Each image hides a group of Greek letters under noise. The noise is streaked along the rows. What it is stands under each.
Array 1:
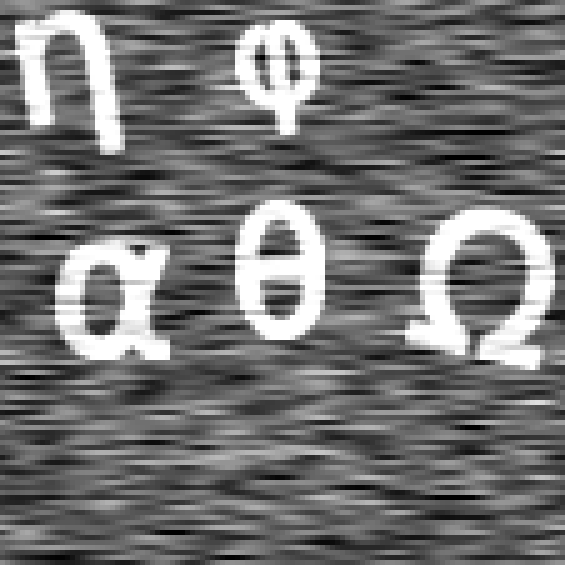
top left: eta; top middle: phi; middle left: alpha; centre: theta; middle right: omega
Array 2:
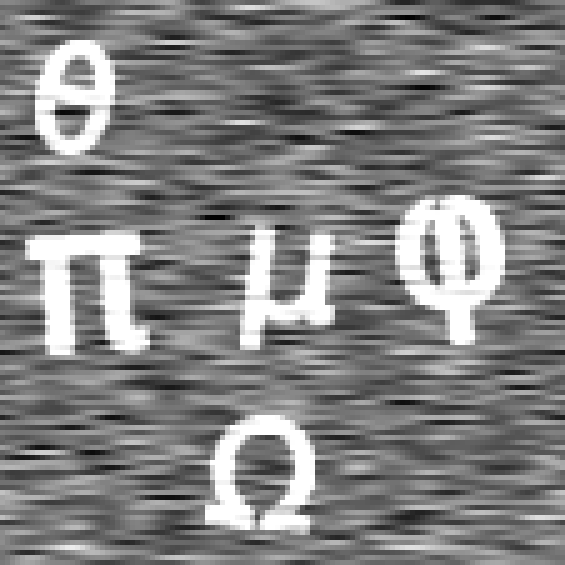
top left: theta; middle left: pi; centre: mu; middle right: phi; bottom middle: omega
